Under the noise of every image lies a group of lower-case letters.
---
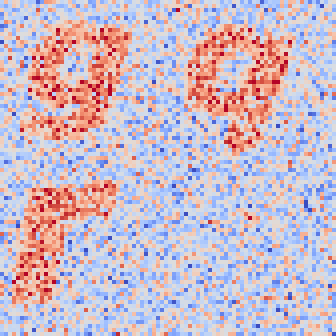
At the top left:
g
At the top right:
q
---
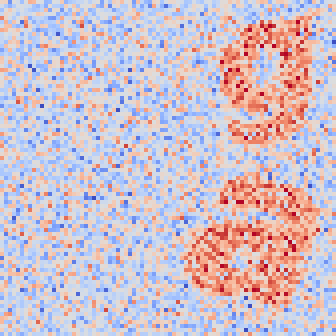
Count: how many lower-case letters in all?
2
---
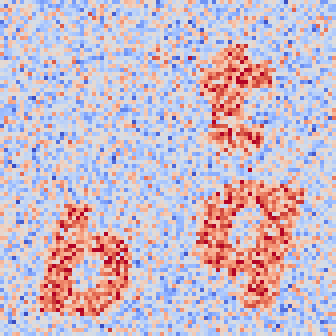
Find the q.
bottom right
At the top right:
t
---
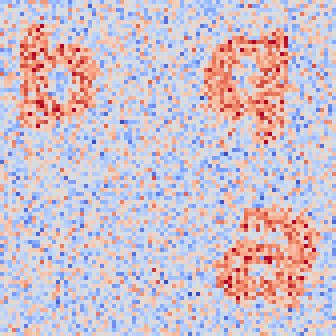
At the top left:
b
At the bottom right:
a
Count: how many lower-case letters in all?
3
